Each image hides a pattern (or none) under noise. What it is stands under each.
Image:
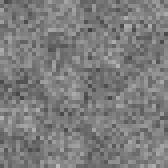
a checkerboard
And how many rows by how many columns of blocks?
5 by 4
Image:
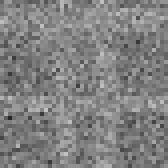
bands of rows crossing bands of columns
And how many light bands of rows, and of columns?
2 and 2
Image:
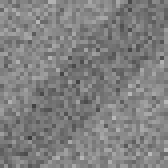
a diagonal band
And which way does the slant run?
bottom left to top right
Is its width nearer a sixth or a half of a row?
a half
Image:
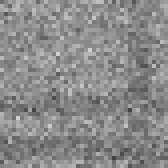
bands of rows crossing bands of columns
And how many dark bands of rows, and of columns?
2 and 1
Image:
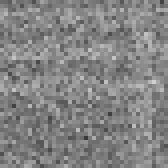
bands of rows crossing bands of columns
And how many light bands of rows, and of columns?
3 and 1
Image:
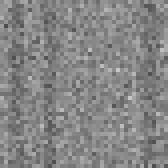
bands of columns
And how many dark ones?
3
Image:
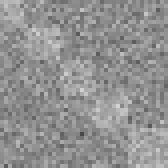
blocks along the diagonal
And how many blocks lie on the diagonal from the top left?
5
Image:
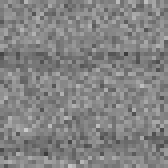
bands of rows
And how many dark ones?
2
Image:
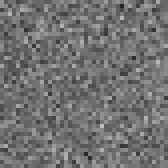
only noise
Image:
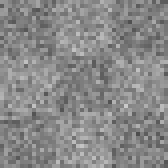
a checkerboard
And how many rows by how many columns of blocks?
3 by 3
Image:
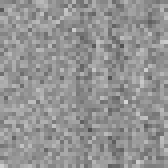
bands of columns
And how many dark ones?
3
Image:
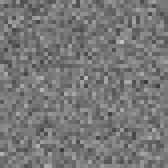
only noise
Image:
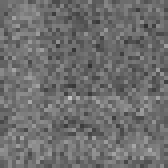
bands of rows crossing bands of columns
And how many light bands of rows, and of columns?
2 and 1
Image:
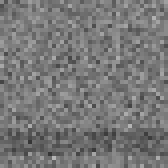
one band of rows
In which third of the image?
bottom
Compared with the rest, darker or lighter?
darker
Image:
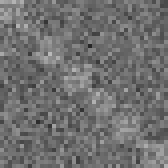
blocks along the diagonal
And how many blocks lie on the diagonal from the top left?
7
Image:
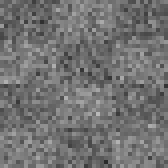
a checkerboard
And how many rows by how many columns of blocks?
4 by 3
